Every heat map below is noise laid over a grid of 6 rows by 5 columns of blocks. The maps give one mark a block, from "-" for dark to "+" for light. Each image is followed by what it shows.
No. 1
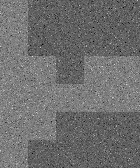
+ - - - -
+ - - - -
+ + - + +
+ + + + +
+ + - - -
+ - - - -
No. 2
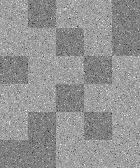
+ - + + -
+ + - + -
- + + - +
+ + - + +
+ - + - +
- - + + +
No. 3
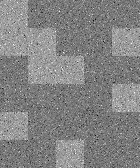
+ - - - -
+ + - - +
- + + - -
- - - - +
+ - - - -
- - + - -
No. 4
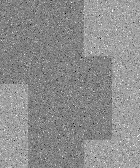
- - - + +
- - - + +
- - - - +
+ - - - +
+ - - - +
+ - - + +
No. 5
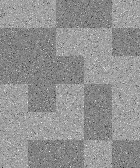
+ + - - +
- - + + -
- - - + +
+ - + - +
+ + + - +
+ - - + -
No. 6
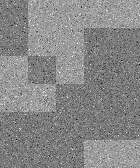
- + + + +
- + + - -
+ - + - -
+ + - - -
- - - - -
- - - + +
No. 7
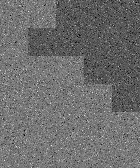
+ + - - -
+ - - - -
+ + + - -
+ + + + -
+ + + + +
+ + + + +
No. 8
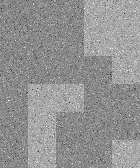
- - - + +
- - - + +
- - - - +
- + + - -
- + - - -
- + - - +
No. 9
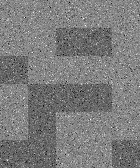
+ + + + +
+ + - - +
- + + + +
+ - - - +
+ - + + +
- - + + -
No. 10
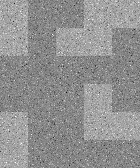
+ - - + +
+ - + + -
- - - - -
- - - + -
+ - - + +
+ - - - -
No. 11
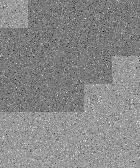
+ - - - -
- - - - -
- - - - +
- - - + +
+ + + + +
+ + + + +
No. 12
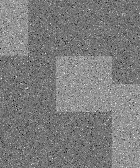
+ - - - -
+ - - - -
- - + + -
- - + + +
- - - - +
- - - - +
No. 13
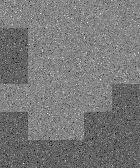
+ + + + +
- + + + +
- + + + +
+ + + + -
- + + - -
- - - - -
